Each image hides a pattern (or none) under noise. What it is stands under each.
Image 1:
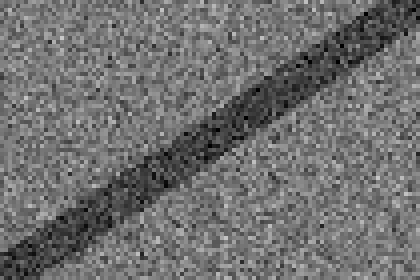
a diagonal band
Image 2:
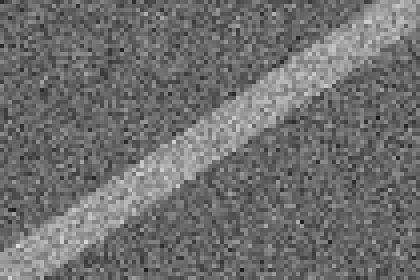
a diagonal band
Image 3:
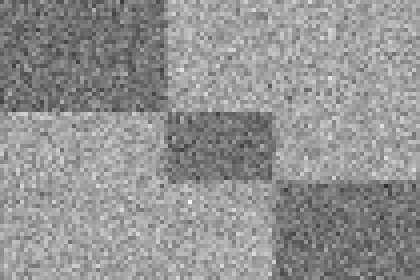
blocks along the diagonal
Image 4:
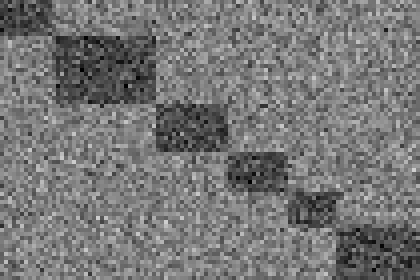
blocks along the diagonal
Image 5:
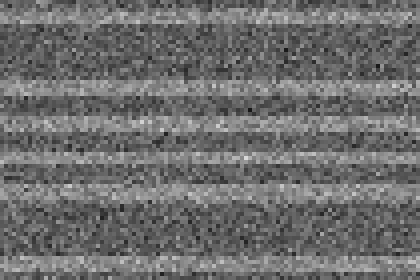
bands of rows
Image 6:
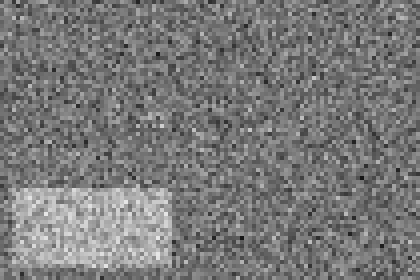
one block
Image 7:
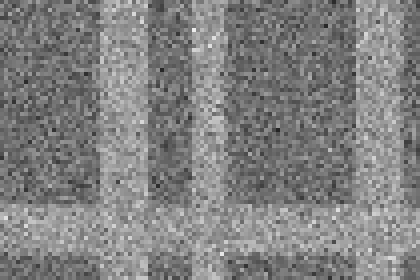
bands of rows crossing bands of columns
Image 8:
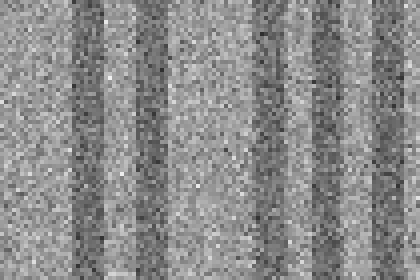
bands of columns
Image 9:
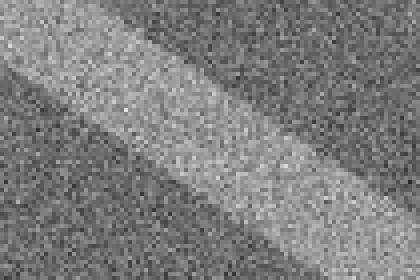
a diagonal band
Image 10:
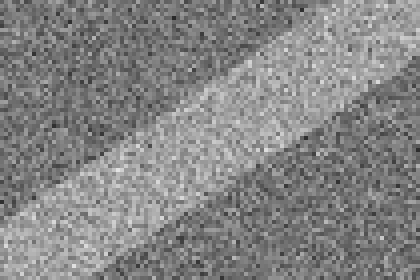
a diagonal band
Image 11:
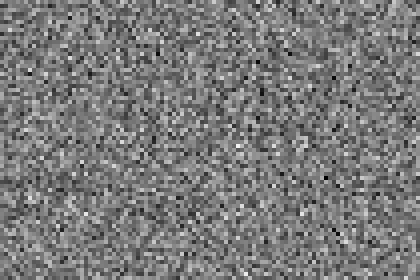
only noise
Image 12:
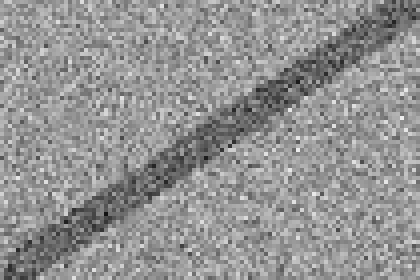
a diagonal band
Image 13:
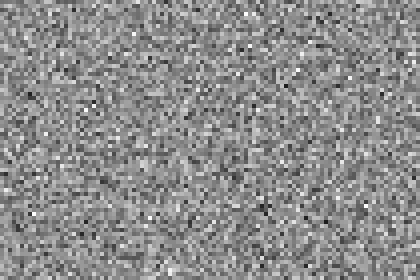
only noise
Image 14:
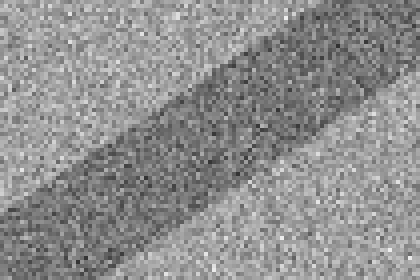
a diagonal band
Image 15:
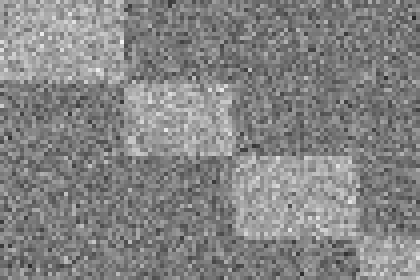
blocks along the diagonal
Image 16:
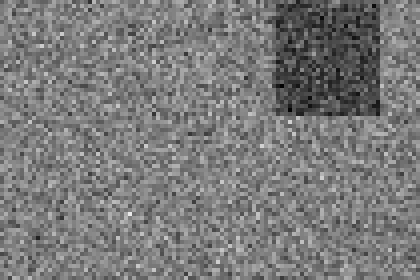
one block
